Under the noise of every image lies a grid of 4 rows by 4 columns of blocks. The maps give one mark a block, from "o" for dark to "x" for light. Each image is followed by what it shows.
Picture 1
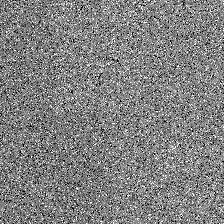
o x x x
o x x x
o o x x
o o x x
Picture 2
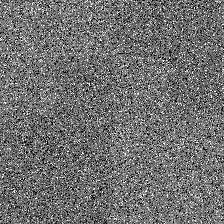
x x o o
x o x o
o o x x
o o x x
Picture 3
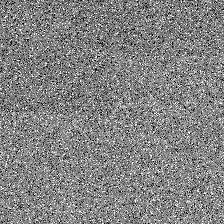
o o o o
o o x x
x x x x
x x x x
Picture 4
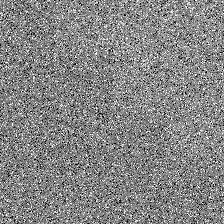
o x x x
o o x x
o o o x
o o o o
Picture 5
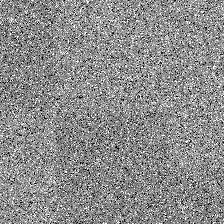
o x x x
o x x x
x o o x
x o o o
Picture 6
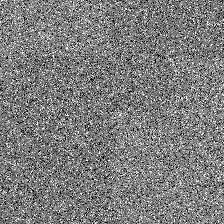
x x o o
o o o x
o o x x
o o x x
